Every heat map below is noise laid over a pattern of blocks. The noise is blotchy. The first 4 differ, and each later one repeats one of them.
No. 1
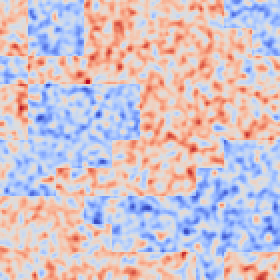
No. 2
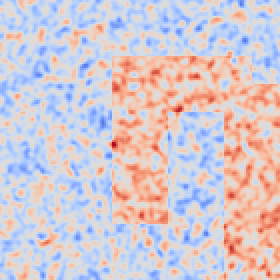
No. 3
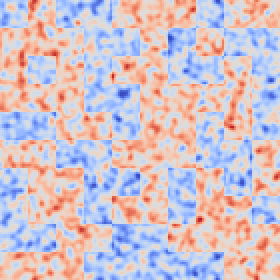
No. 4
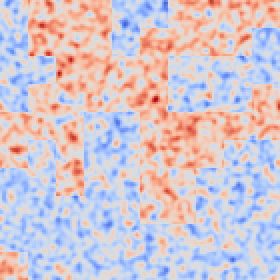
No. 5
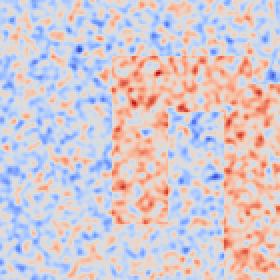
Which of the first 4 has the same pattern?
2
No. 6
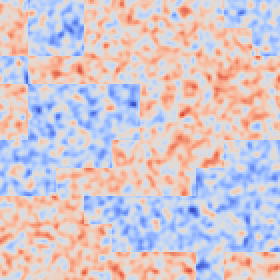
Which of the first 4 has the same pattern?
1
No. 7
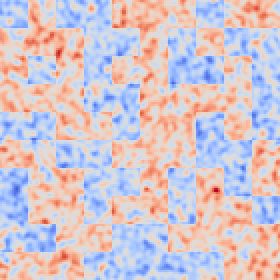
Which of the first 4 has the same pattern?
3
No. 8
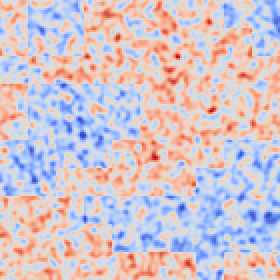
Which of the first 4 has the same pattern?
1
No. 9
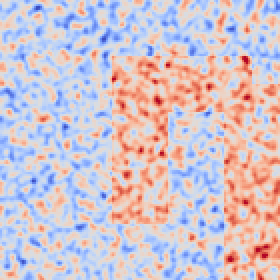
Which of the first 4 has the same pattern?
2
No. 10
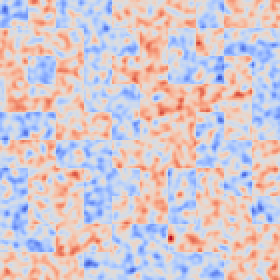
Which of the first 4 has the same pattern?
3
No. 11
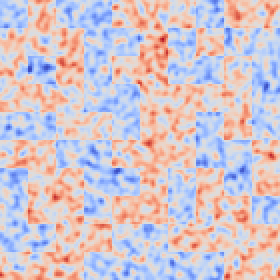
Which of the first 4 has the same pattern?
3
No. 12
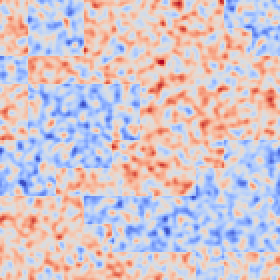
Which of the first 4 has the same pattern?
1
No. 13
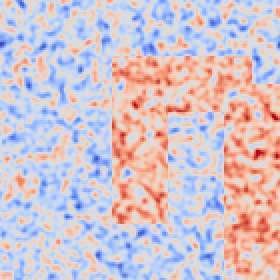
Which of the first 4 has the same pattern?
2
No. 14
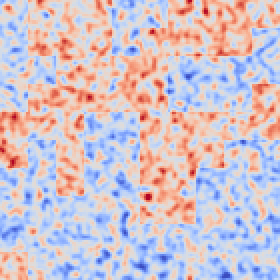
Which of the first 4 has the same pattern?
4
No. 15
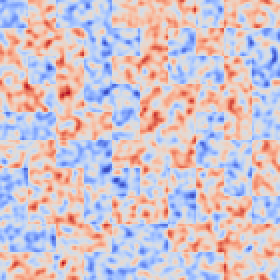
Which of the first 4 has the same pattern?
3
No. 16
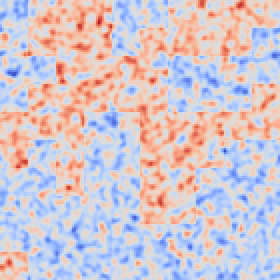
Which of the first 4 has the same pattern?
4
